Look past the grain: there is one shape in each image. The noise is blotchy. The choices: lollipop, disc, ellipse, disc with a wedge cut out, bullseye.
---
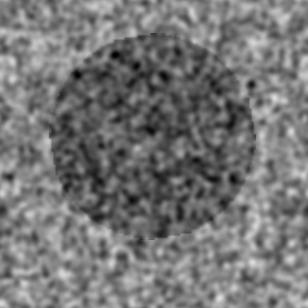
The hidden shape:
disc
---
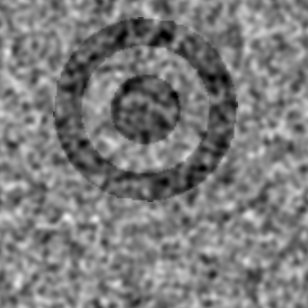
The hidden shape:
bullseye
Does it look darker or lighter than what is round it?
darker
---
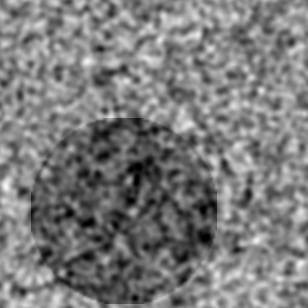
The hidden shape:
disc
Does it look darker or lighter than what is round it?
darker
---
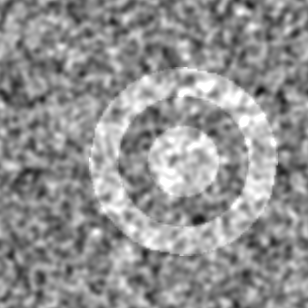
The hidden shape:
bullseye
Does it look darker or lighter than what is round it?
lighter
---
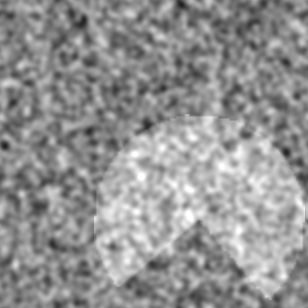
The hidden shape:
disc with a wedge cut out
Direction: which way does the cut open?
down
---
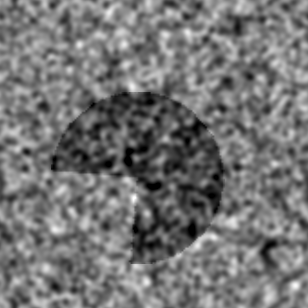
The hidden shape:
disc with a wedge cut out
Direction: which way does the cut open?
down and left
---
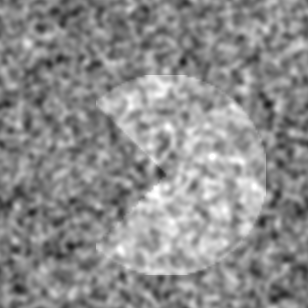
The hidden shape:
disc with a wedge cut out
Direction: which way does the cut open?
left
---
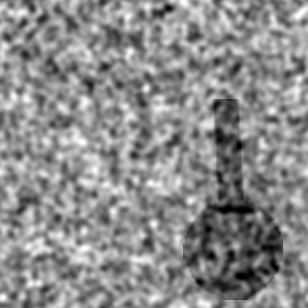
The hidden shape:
lollipop
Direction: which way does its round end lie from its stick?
down
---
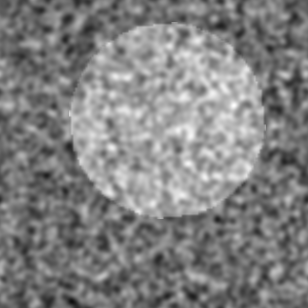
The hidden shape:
disc
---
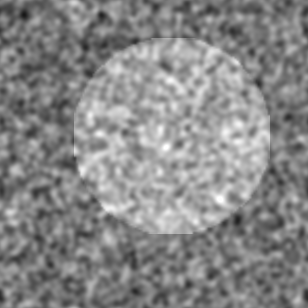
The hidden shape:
disc
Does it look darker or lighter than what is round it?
lighter
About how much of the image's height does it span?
two thirds
